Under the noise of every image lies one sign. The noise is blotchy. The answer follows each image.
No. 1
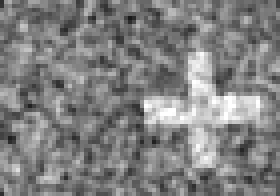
plus sign
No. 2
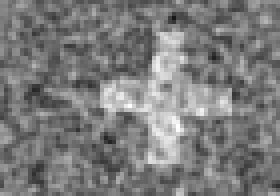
plus sign
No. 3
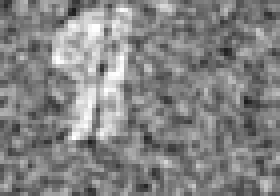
pilcrow
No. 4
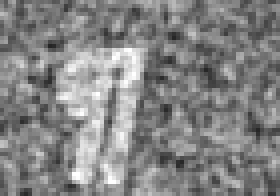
pilcrow
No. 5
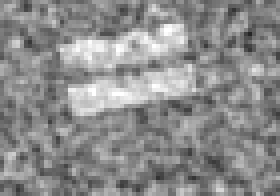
equals sign
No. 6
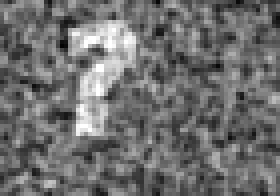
question mark
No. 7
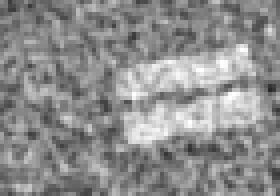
equals sign
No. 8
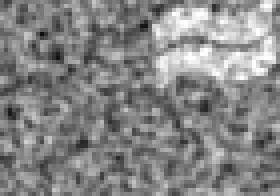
approximately sign
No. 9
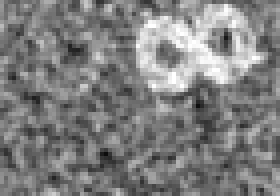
infinity sign
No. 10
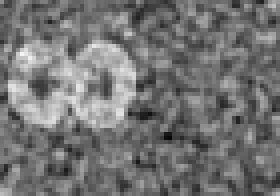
infinity sign
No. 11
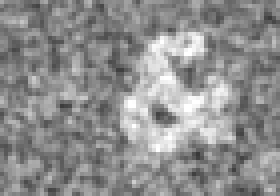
ampersand
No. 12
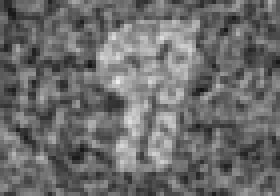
pilcrow
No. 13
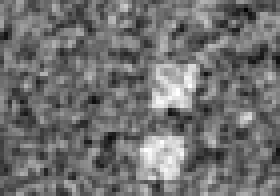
colon
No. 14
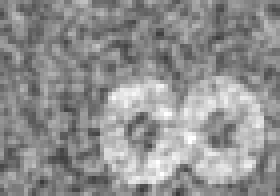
infinity sign
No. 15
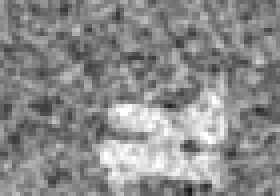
not-equal sign
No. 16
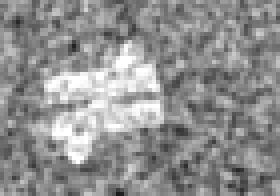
not-equal sign
